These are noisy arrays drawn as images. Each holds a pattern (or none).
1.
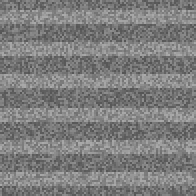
horizontal stripes
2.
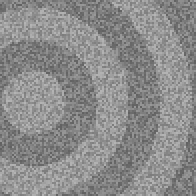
rings round one point
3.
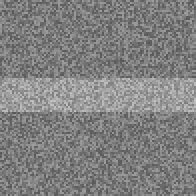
one horizontal stripe
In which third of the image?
middle
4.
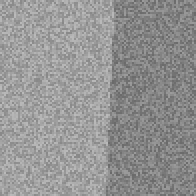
a sharp edge
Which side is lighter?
left
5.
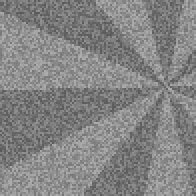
spokes from one point
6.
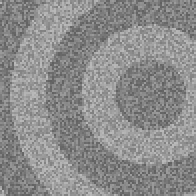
rings round one point
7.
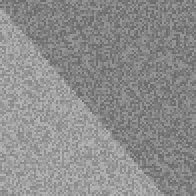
a sharp edge
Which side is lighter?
bottom left
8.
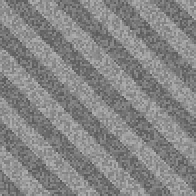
diagonal stripes
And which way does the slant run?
top left to bottom right
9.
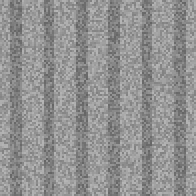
vertical stripes
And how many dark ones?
6
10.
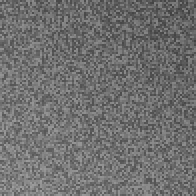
a smooth slope
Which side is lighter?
bottom left
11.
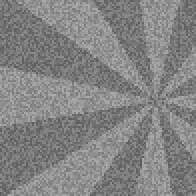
spokes from one point
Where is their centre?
middle right
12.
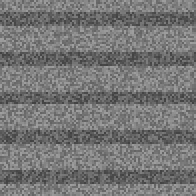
horizontal stripes
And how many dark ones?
5
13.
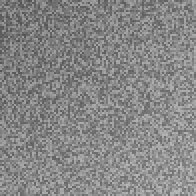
a smooth slope
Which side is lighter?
bottom right
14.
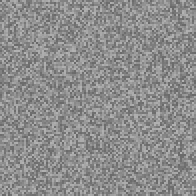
only noise
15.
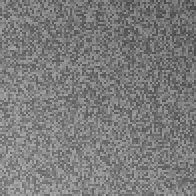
a smooth slope
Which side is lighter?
bottom left
